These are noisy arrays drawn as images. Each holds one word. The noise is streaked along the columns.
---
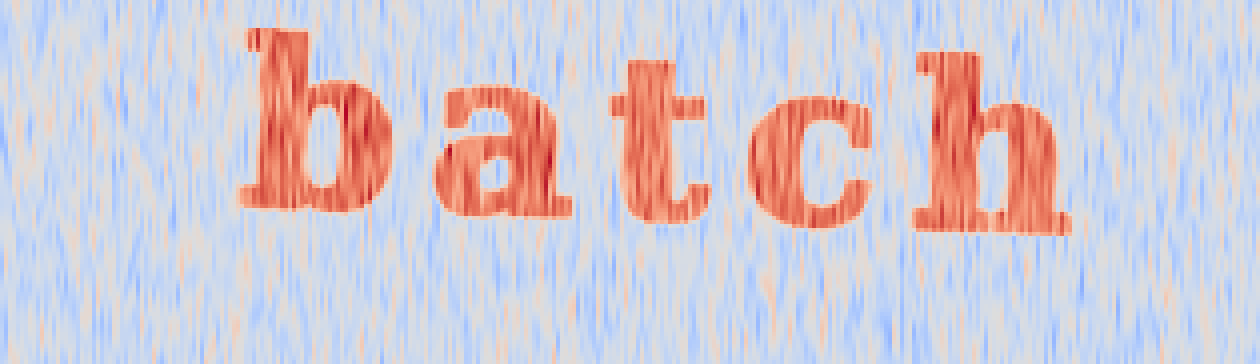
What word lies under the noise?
batch
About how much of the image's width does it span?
two thirds
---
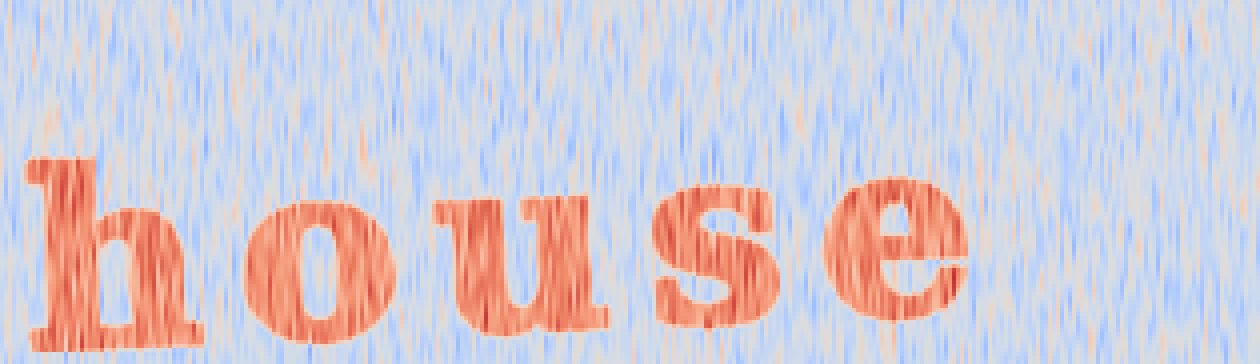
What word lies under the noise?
house
